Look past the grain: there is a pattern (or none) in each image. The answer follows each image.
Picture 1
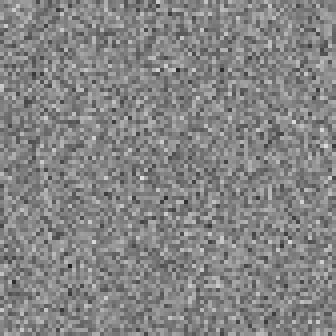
only noise
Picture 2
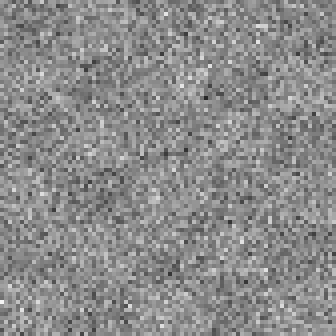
a checkerboard
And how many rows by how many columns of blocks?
6 by 5
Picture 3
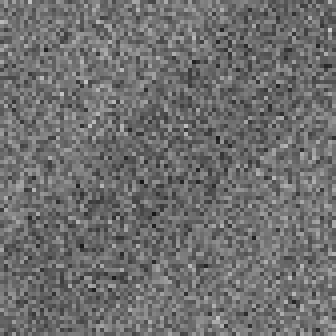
a diagonal band
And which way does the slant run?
bottom left to top right
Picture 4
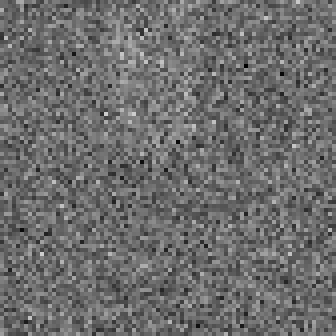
one block
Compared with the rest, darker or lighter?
lighter
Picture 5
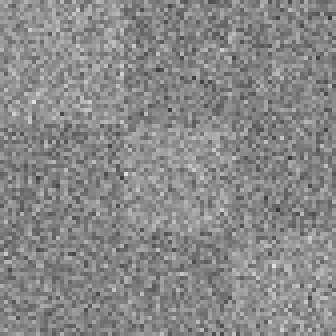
blocks along the diagonal
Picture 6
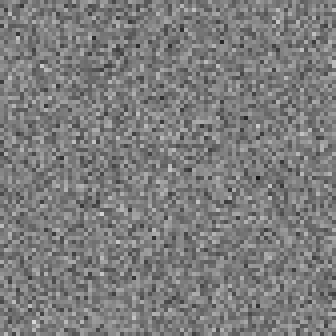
only noise
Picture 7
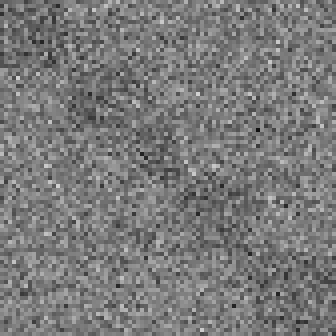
blocks along the diagonal
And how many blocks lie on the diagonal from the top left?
5
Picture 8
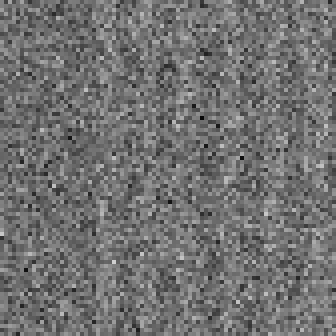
bands of columns
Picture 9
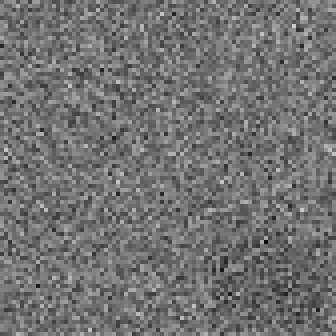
one block
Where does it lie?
bottom right
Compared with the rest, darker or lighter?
darker
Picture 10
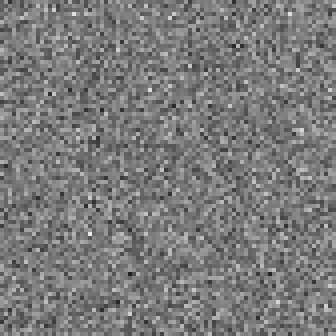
only noise
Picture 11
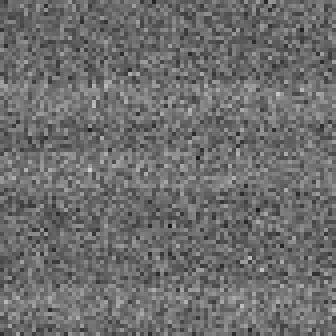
bands of rows
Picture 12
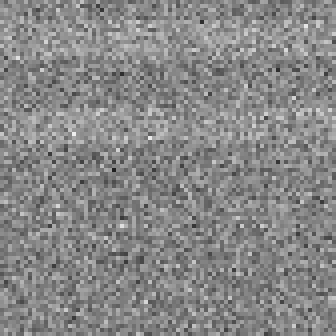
bands of rows
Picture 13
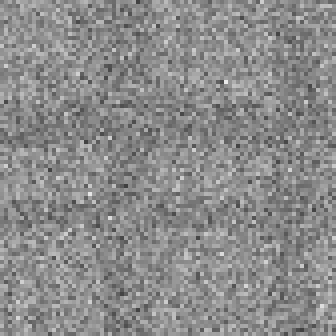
bands of rows crossing bands of columns
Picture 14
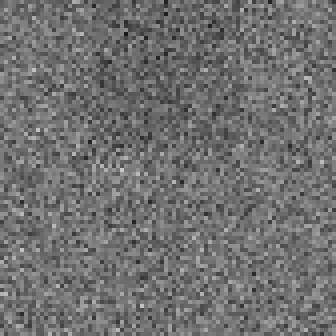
one block
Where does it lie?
top middle
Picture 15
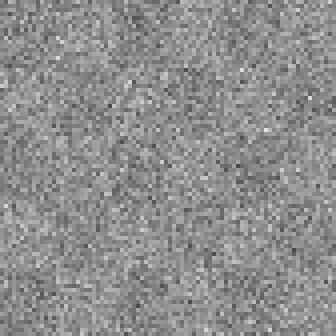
a checkerboard
